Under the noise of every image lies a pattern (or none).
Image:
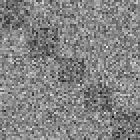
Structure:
blocks along the diagonal
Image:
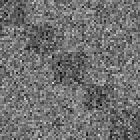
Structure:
blocks along the diagonal
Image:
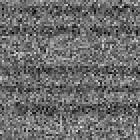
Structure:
bands of rows
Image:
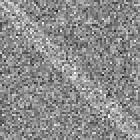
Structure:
a diagonal band
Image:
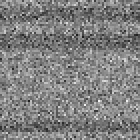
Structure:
bands of rows
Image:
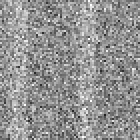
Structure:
bands of columns
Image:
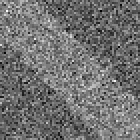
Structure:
a diagonal band
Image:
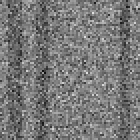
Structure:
bands of columns
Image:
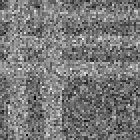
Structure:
bands of rows crossing bands of columns
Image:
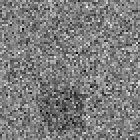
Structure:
one block
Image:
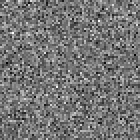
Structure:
only noise
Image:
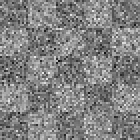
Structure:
a checkerboard
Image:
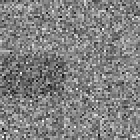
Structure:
one block
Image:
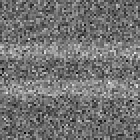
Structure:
bands of rows
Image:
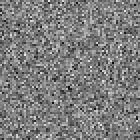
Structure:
only noise
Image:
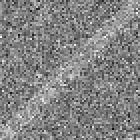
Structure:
a diagonal band
